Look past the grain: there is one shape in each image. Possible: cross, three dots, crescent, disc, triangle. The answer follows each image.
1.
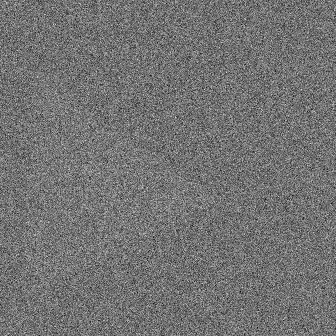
triangle
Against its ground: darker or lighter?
lighter
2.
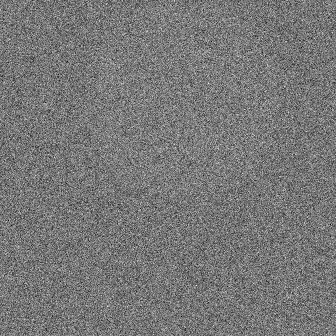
disc
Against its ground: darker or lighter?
lighter
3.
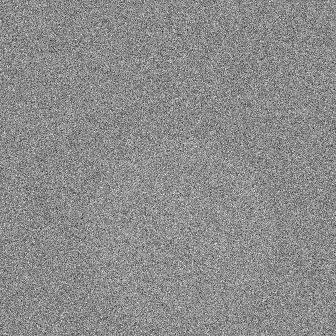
disc
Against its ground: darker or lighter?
lighter
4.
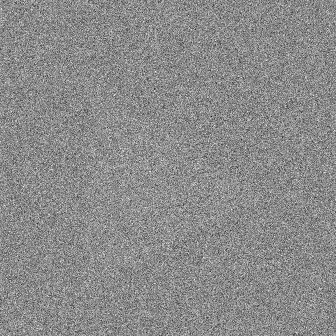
triangle
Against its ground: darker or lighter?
lighter
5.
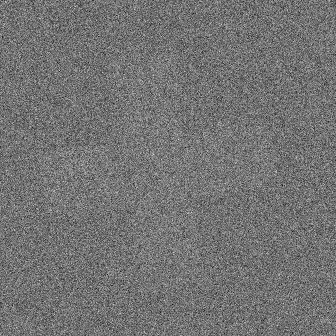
cross
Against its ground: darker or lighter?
lighter
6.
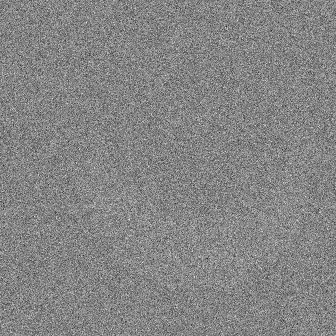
crescent
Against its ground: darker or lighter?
lighter
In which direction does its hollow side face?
up
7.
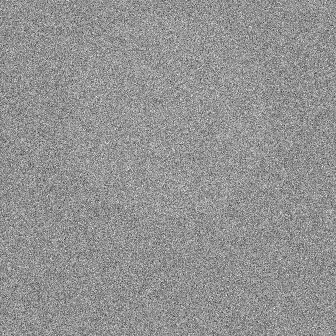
disc
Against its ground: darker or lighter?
lighter
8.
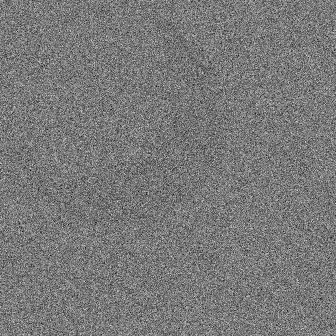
crescent
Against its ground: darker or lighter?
darker
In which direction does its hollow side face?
up and left
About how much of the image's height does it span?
two thirds
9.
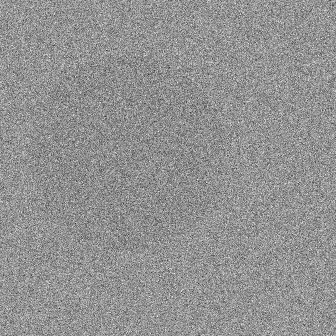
disc
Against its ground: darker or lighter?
darker
